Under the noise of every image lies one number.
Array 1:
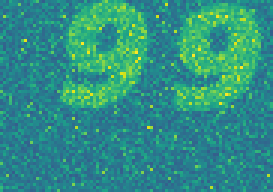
99
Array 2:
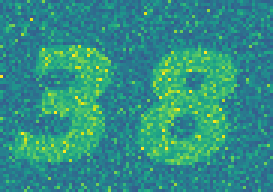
38
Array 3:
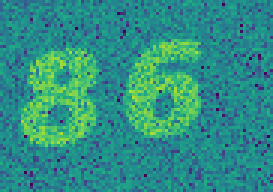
86
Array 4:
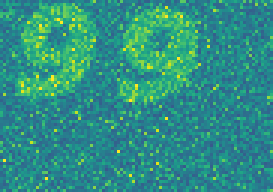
99
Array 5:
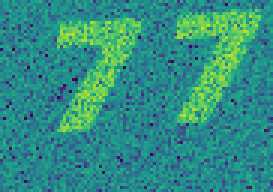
77
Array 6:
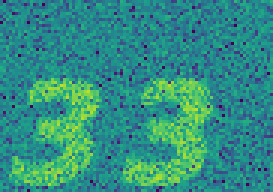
33
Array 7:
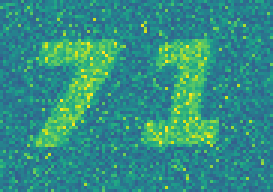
71
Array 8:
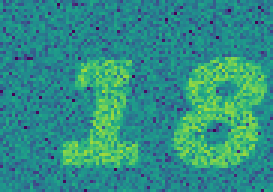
18
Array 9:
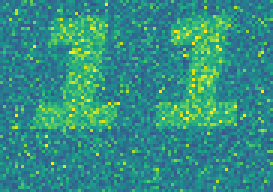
11
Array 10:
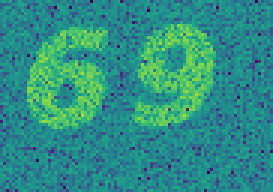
69
